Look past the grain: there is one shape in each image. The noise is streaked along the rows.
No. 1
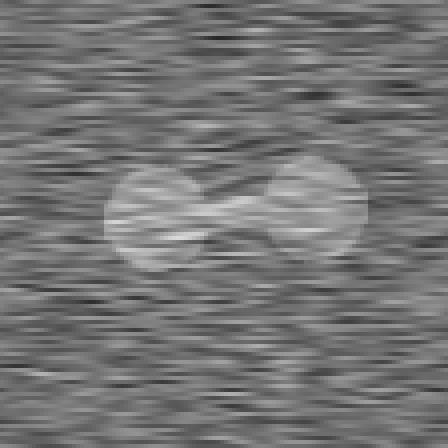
dumbbell
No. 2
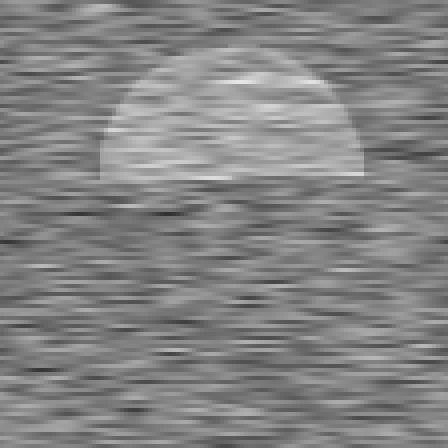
half disc
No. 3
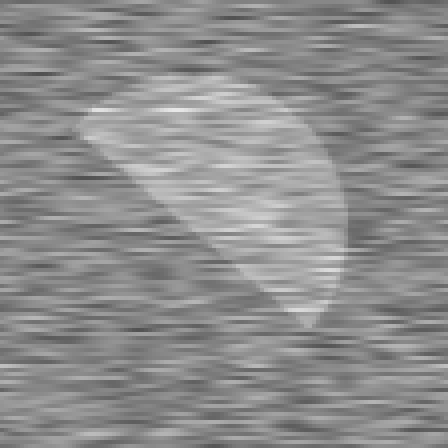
half disc
